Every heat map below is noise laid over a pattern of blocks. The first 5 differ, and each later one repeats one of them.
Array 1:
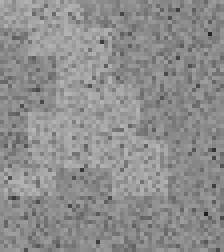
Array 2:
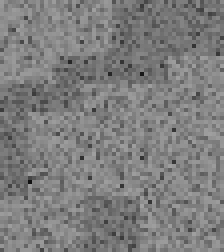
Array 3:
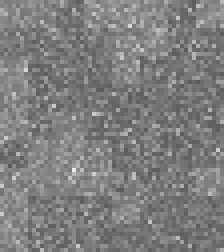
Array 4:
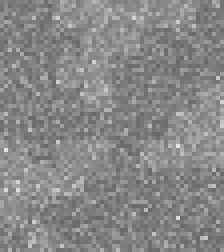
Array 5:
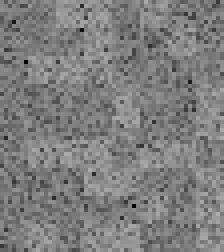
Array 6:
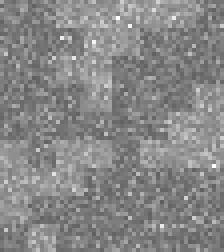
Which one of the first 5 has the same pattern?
4
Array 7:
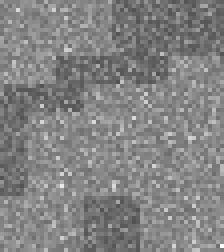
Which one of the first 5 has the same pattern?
2
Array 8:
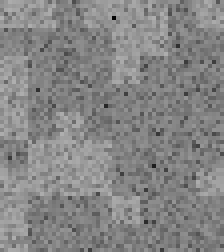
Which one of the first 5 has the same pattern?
3
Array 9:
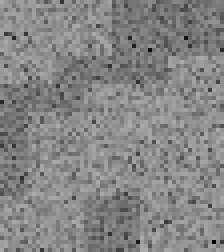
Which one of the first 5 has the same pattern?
2
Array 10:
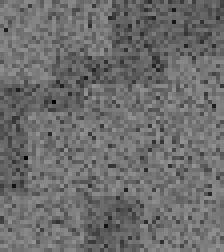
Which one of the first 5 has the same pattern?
2
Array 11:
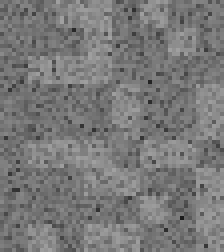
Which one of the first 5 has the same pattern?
5
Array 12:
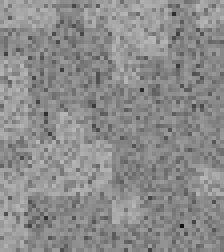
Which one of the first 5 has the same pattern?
3
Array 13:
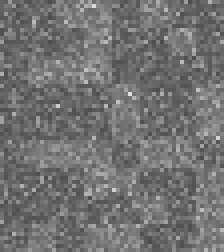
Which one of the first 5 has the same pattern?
5
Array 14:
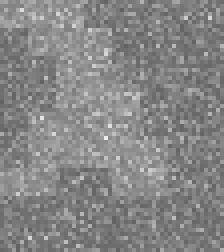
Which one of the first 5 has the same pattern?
1
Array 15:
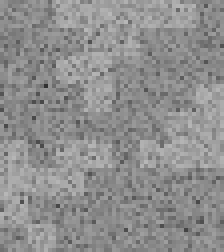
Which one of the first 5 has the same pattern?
4
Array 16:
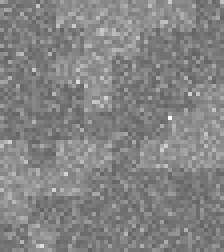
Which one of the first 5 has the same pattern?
4
